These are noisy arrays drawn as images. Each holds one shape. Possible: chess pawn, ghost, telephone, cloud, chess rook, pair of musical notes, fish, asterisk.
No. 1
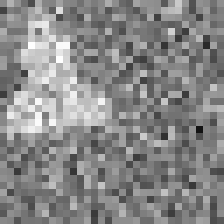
chess pawn
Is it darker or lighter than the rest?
lighter
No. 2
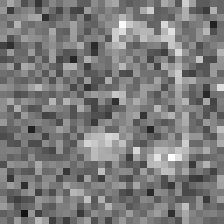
pair of musical notes
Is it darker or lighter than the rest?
lighter
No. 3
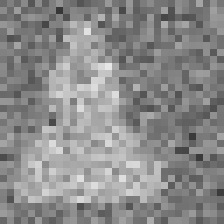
chess pawn
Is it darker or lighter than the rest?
lighter
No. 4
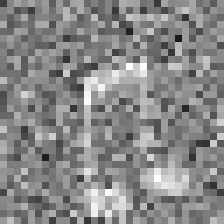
pair of musical notes
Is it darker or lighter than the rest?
lighter
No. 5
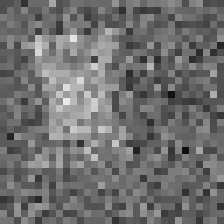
chess rook
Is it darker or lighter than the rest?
lighter
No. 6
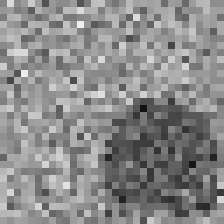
ghost
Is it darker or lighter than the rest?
darker
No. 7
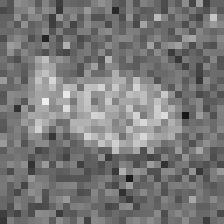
fish
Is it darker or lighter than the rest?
lighter
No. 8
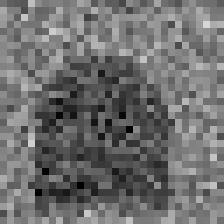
ghost
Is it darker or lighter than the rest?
darker
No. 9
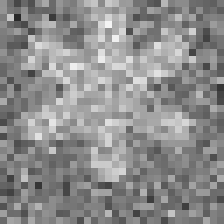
asterisk
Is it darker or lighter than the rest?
lighter
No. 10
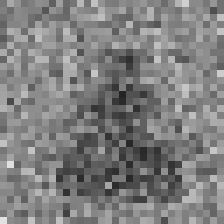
chess pawn
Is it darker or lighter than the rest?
darker
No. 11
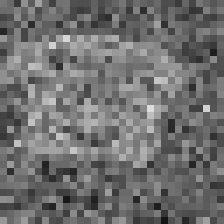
telephone
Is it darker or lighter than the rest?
lighter
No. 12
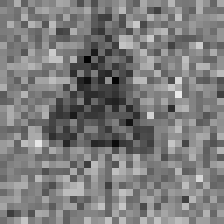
chess pawn
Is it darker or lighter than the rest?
darker
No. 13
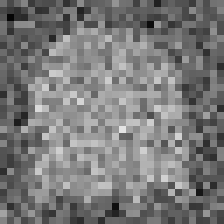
ghost
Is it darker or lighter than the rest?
lighter
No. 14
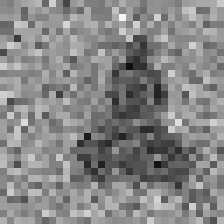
chess pawn
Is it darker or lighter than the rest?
darker
